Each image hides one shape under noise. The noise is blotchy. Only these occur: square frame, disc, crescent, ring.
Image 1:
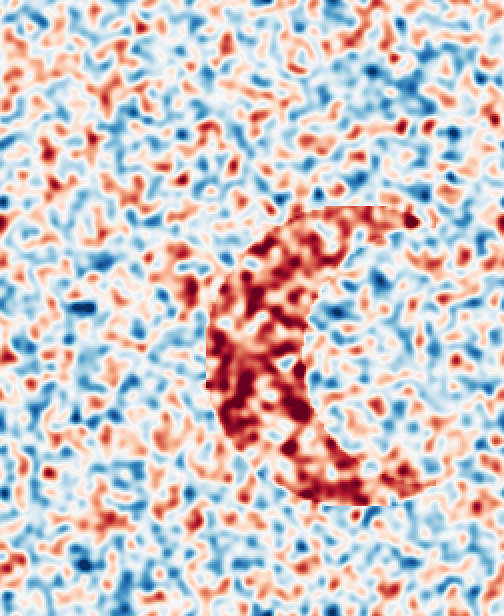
red crescent
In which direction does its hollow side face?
right
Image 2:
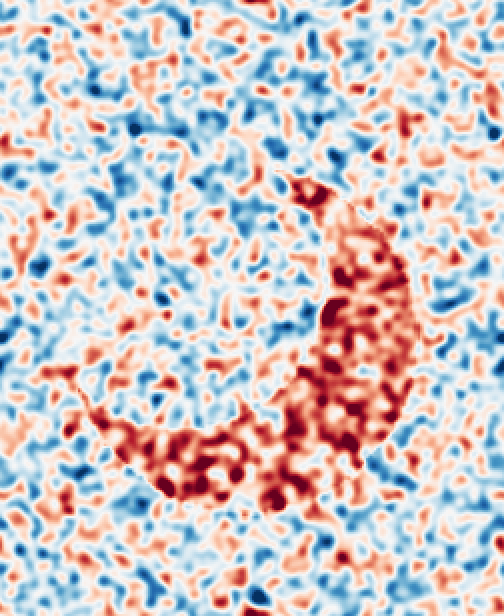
red crescent
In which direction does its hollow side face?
up and left
